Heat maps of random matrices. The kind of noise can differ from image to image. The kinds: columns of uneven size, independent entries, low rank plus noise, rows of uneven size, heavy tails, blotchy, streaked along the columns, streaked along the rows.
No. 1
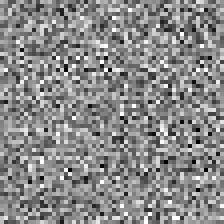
low rank plus noise
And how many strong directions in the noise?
five to eight
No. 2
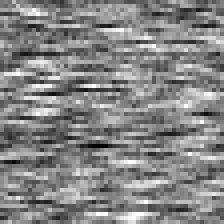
streaked along the rows
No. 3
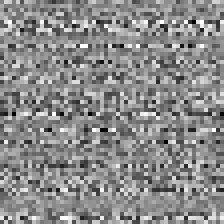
rows of uneven size
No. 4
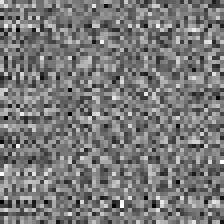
low rank plus noise
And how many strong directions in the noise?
two
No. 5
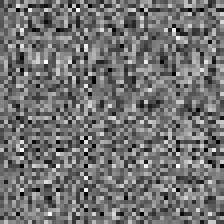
low rank plus noise
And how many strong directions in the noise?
two
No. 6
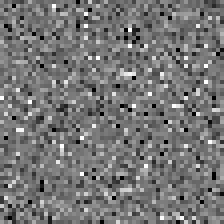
heavy tails
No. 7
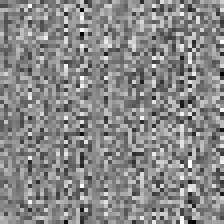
columns of uneven size
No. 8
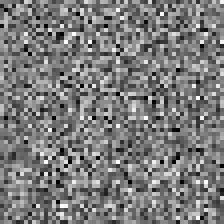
low rank plus noise
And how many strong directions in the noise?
five to eight
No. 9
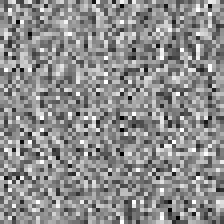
low rank plus noise
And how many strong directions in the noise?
five to eight
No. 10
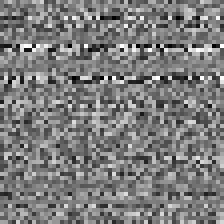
rows of uneven size
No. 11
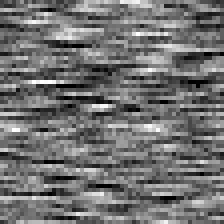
streaked along the rows
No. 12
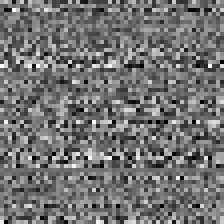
rows of uneven size
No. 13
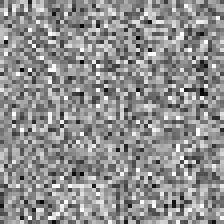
low rank plus noise
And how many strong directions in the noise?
five to eight
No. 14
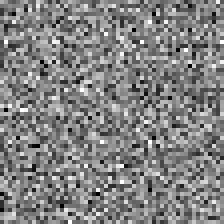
independent entries
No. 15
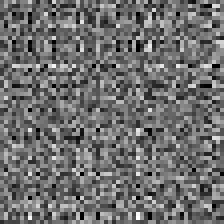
low rank plus noise
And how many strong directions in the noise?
two
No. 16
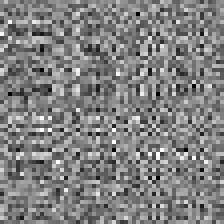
low rank plus noise
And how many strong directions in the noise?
one
